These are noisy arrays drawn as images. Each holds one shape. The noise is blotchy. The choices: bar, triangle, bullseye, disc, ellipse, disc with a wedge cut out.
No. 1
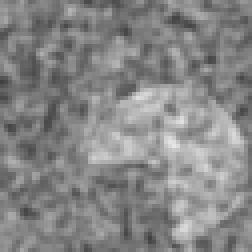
disc with a wedge cut out
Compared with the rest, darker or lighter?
lighter
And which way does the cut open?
down and left
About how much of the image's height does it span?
two thirds
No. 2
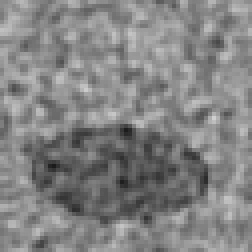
ellipse
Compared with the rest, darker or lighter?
darker
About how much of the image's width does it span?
two thirds
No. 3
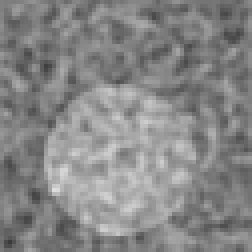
disc
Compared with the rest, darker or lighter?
lighter
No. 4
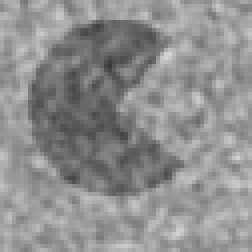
disc with a wedge cut out
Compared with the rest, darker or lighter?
darker
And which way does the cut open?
right
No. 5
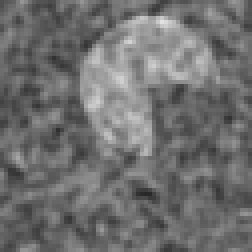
disc with a wedge cut out
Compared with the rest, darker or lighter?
lighter
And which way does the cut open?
down and right
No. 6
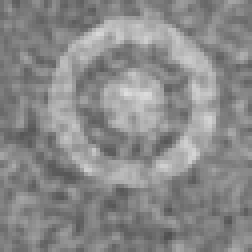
bullseye
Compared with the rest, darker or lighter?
lighter
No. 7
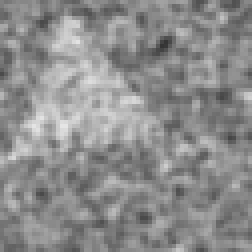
triangle
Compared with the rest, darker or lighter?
lighter
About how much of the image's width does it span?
two thirds
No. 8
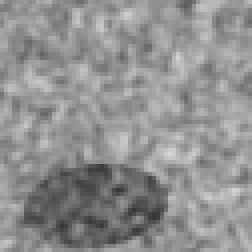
ellipse
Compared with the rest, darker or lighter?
darker
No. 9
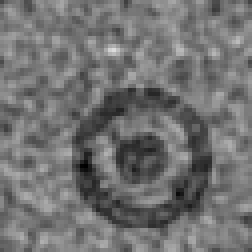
bullseye
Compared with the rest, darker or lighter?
darker
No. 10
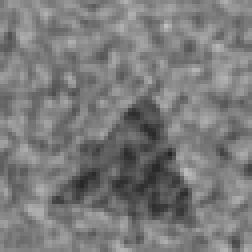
triangle
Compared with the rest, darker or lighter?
darker
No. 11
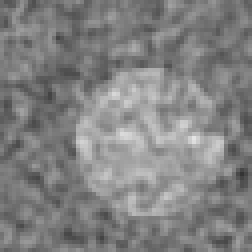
disc
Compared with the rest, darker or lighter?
lighter
